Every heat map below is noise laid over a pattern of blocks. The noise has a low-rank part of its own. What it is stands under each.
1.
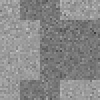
top and bottom mirror each other
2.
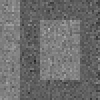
top and bottom mirror each other
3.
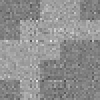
mirrored about the diagonal from the top left
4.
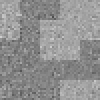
mirrored about the diagonal from the bottom left
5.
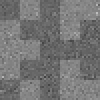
top and bottom mirror each other
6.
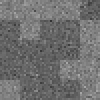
mirrored about the diagonal from the bottom left
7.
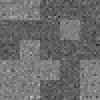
mirrored about the diagonal from the bottom left
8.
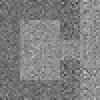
top and bottom mirror each other
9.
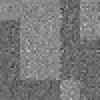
no symmetry
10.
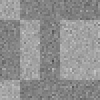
top and bottom mirror each other
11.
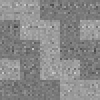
the same after a half turn
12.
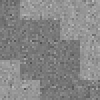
mirrored about the diagonal from the bottom left
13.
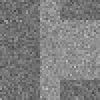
top and bottom mirror each other
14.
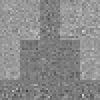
left and right mirror each other
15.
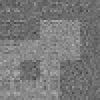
mirrored about the diagonal from the bottom left
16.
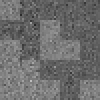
mirrored about the diagonal from the bottom left
